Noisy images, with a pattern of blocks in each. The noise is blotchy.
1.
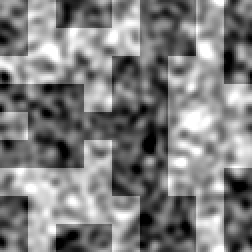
top and bottom mirror each other
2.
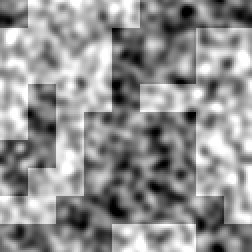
no symmetry
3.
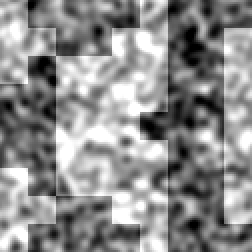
top and bottom mirror each other
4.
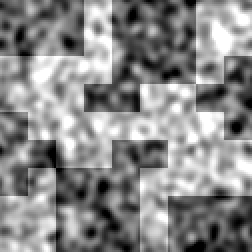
the same after a half turn
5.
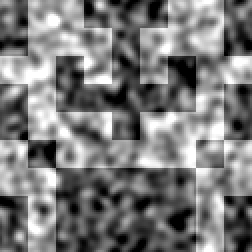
left and right mirror each other
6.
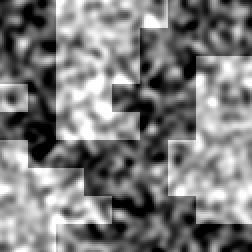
no symmetry
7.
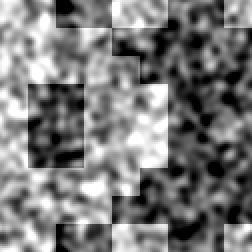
top and bottom mirror each other
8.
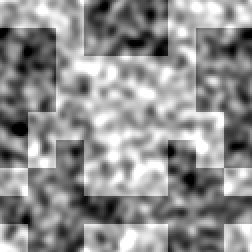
left and right mirror each other
